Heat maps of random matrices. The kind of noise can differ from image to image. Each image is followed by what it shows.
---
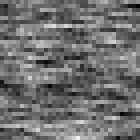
streaked along the rows
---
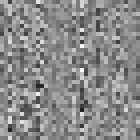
columns of uneven size
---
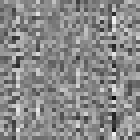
columns of uneven size
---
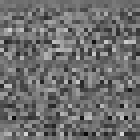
rows of uneven size
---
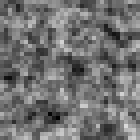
blotchy
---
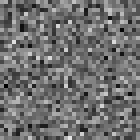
independent entries
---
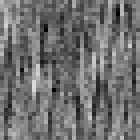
streaked along the columns
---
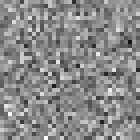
low rank plus noise
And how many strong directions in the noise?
five to eight
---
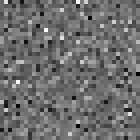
heavy tails
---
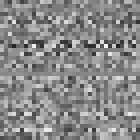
rows of uneven size
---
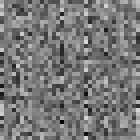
columns of uneven size
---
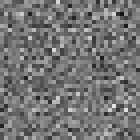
low rank plus noise
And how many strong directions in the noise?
three or four
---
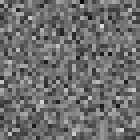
independent entries
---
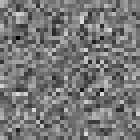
low rank plus noise
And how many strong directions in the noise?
three or four
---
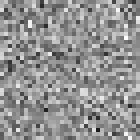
independent entries
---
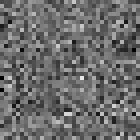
low rank plus noise
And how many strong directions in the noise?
five to eight
